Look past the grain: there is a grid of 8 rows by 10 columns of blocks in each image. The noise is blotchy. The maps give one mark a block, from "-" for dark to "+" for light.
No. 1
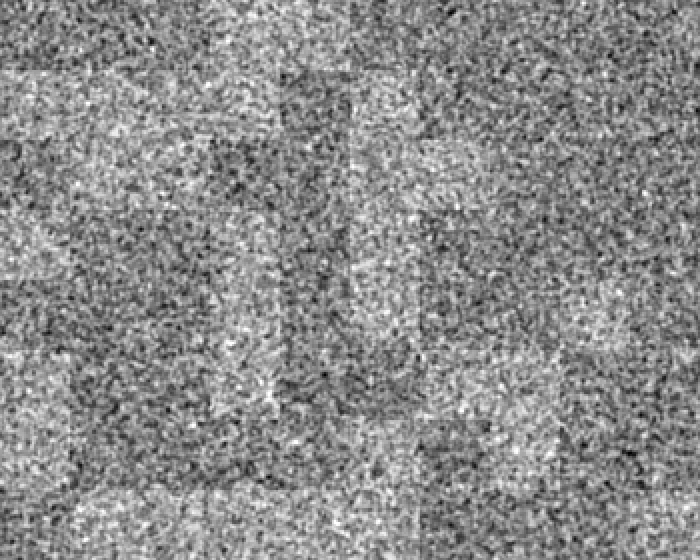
---++-----
++++-+----
-++--++---
+--+-+----
---+-+--+-
+--+--++--
+----+-+--
-+++++---+
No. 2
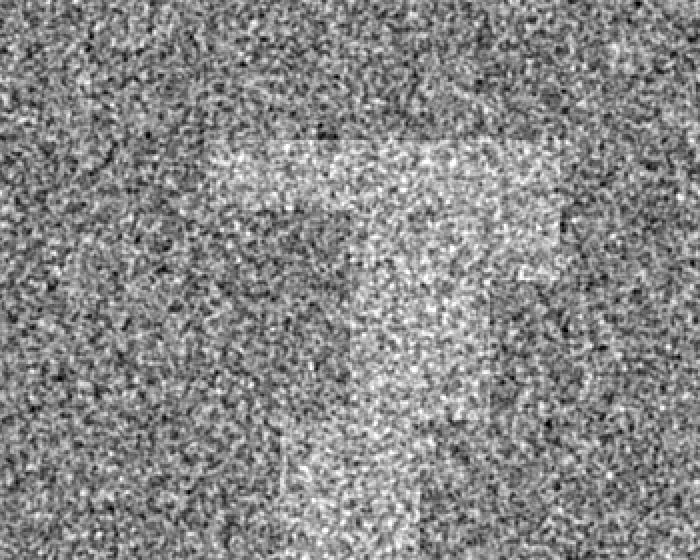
----------
----------
---+++++--
-----+++--
-----++---
-----++---
----++----
----++----
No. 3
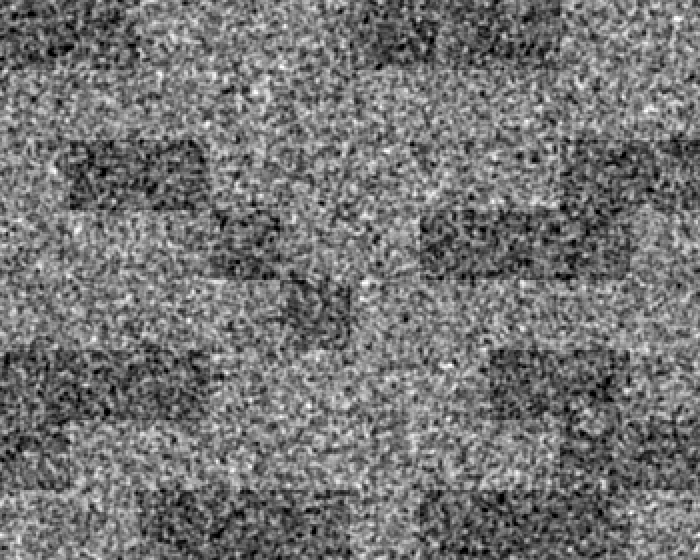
--+++---++
++++++++++
+--+++++--
+++-++---+
++++-+++++
---++++--+
-+++++++--
++---+---+
